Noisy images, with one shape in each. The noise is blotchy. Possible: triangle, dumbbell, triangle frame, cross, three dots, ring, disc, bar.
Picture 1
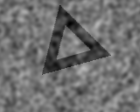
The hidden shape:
triangle frame
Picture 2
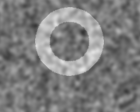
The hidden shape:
ring
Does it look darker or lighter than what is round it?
lighter
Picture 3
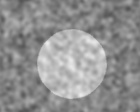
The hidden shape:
disc
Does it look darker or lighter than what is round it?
lighter
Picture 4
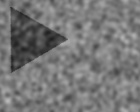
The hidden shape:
triangle
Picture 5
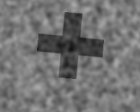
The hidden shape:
cross
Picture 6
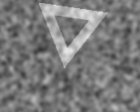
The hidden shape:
triangle frame
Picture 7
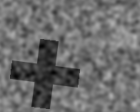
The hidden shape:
cross
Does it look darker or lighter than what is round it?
darker
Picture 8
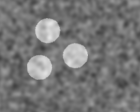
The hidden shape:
three dots
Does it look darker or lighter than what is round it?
lighter
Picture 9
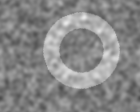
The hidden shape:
ring
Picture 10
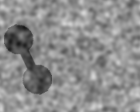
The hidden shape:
dumbbell
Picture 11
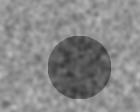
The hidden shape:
disc
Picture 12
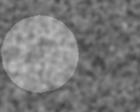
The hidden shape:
disc
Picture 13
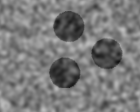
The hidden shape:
three dots
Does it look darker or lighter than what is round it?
darker
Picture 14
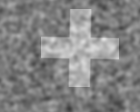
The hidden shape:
cross
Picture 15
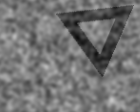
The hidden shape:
triangle frame
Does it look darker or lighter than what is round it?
darker
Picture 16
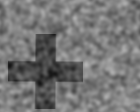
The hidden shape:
cross
